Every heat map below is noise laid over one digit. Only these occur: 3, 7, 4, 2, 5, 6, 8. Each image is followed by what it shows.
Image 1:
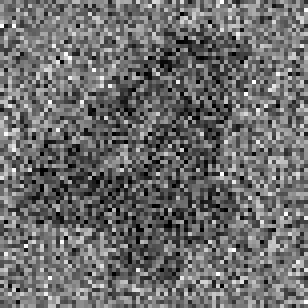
4
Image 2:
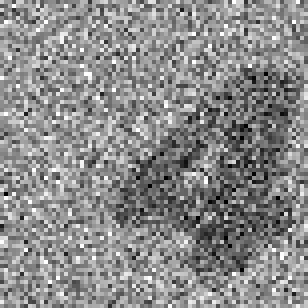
4
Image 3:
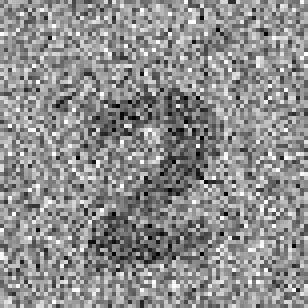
2
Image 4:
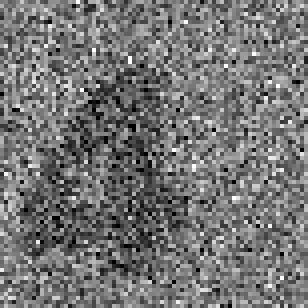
4
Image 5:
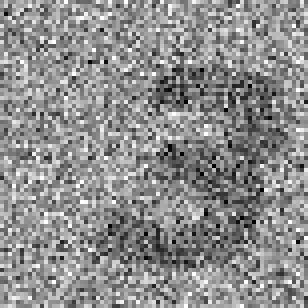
3
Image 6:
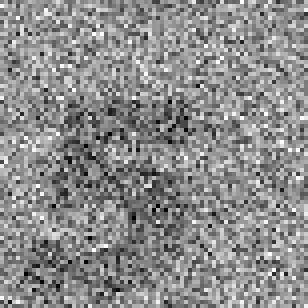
5
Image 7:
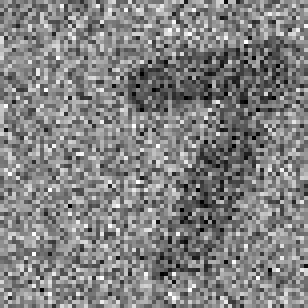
7
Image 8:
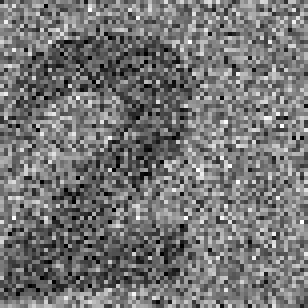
2
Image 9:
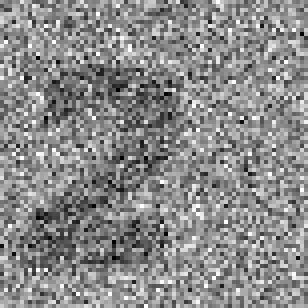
2
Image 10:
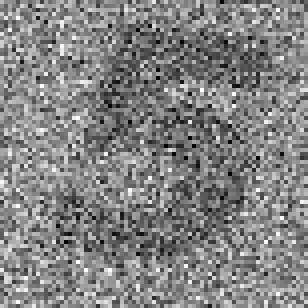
5
